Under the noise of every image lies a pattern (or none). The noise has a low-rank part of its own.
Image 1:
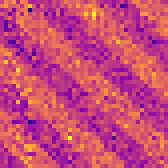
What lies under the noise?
diagonal stripes
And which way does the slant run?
top left to bottom right
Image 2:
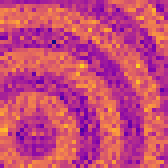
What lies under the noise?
rings round one point
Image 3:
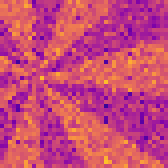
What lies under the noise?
spokes from one point
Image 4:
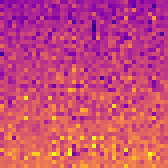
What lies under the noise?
a smooth slope
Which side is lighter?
bottom
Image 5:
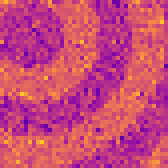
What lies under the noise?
rings round one point
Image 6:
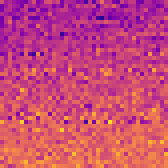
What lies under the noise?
a smooth slope
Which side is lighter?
bottom
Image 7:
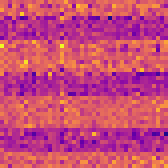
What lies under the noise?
horizontal stripes
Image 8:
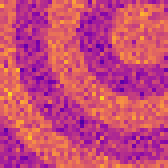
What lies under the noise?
rings round one point
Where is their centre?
top right
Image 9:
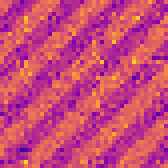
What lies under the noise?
diagonal stripes
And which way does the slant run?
bottom left to top right
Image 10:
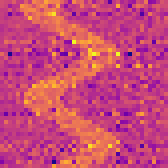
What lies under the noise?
a wavy band
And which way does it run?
top to bottom
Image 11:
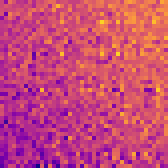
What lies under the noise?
a smooth slope
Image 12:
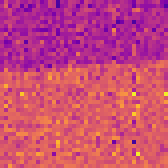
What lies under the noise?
a sharp edge
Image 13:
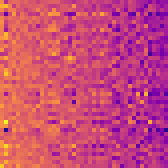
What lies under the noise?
a smooth slope
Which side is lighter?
left
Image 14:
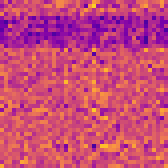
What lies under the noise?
one horizontal stripe
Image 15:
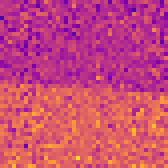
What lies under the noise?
a sharp edge
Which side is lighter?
bottom
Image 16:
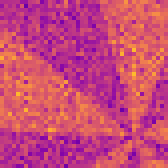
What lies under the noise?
spokes from one point
